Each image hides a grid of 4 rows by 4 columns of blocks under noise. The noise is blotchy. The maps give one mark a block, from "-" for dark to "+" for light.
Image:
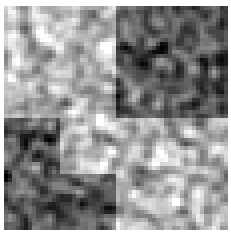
+ + - -
+ + - -
- + + +
- - + +
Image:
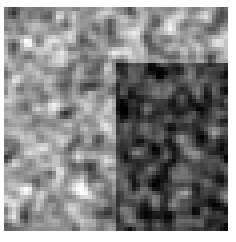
+ + + +
+ + - -
+ + - -
+ + - -
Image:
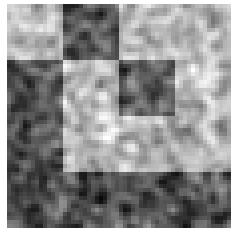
+ - + +
- + - +
- + + +
- - - -
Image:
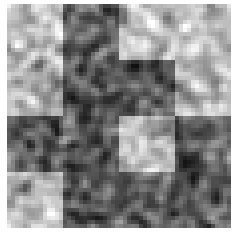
+ - + +
+ - - +
- - + -
+ - - -
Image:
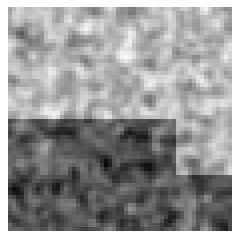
+ + + +
+ + + +
- - - +
- - - -
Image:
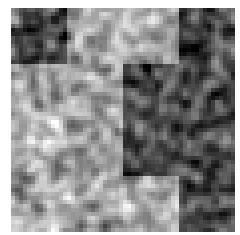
- + + -
+ + - -
+ + - -
+ + + -
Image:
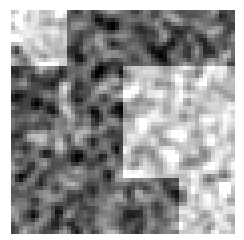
+ - - -
- - + +
- - + +
- - - +
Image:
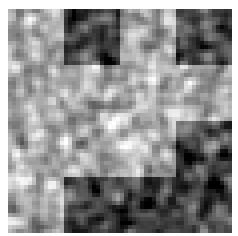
+ - + -
+ + + +
+ + + -
+ - - -
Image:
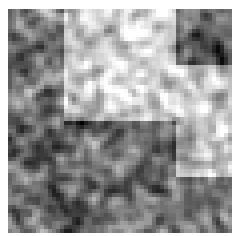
- + + -
- + + +
- - - +
- - - -
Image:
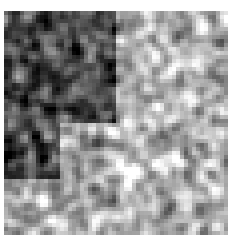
- - + +
- - + +
- + + +
+ + + +
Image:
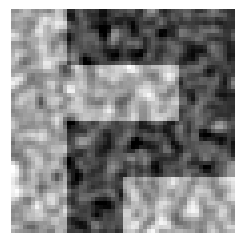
+ - - -
+ + + -
+ - - -
+ - + +
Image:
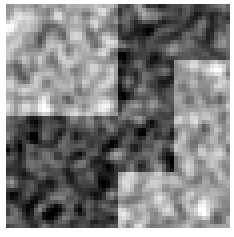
+ + - -
+ + - +
- - - +
- - + +
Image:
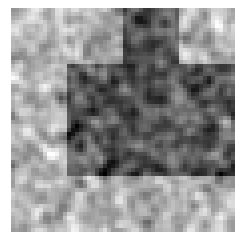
+ + - +
+ - - -
+ - - -
+ + + +
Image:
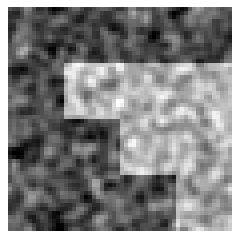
- - - -
- + + +
- - + +
- - - +
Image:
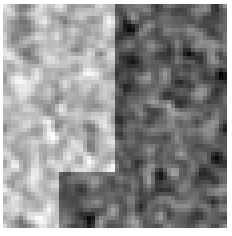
+ + - -
+ + - -
+ + - -
+ - - -
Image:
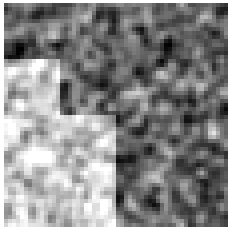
- - - -
+ - - -
+ + - -
+ + - -
